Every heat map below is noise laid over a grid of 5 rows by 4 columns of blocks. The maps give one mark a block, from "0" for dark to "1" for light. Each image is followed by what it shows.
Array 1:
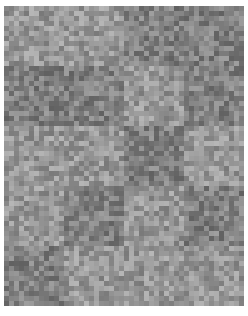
1 1 0 0
0 0 1 0
1 1 0 1
1 0 1 0
0 1 1 1
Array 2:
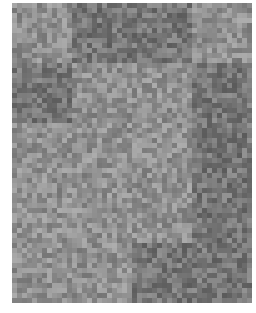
1 0 0 1
0 1 1 0
1 1 1 0
1 1 1 0
1 1 0 0
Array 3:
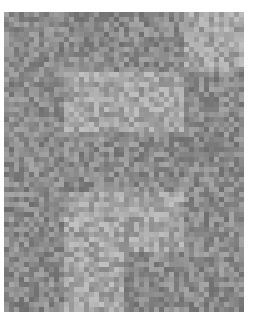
0 0 0 1
0 1 1 0
0 0 0 0
0 1 1 0
0 1 0 0
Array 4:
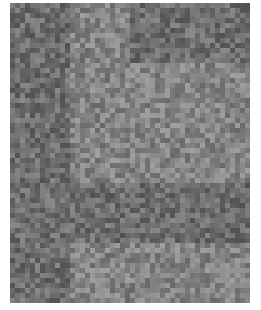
0 1 0 0
0 1 1 1
0 1 1 1
0 0 0 0
0 1 1 1
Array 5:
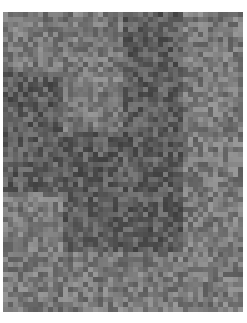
1 1 0 1
0 1 0 1
0 0 0 1
1 0 0 1
1 1 1 1
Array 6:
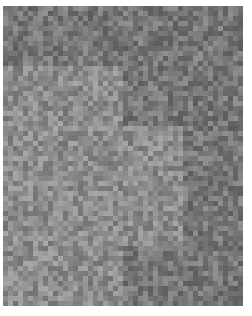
0 0 0 0
1 1 0 0
1 1 1 0
1 1 1 0
1 1 0 0
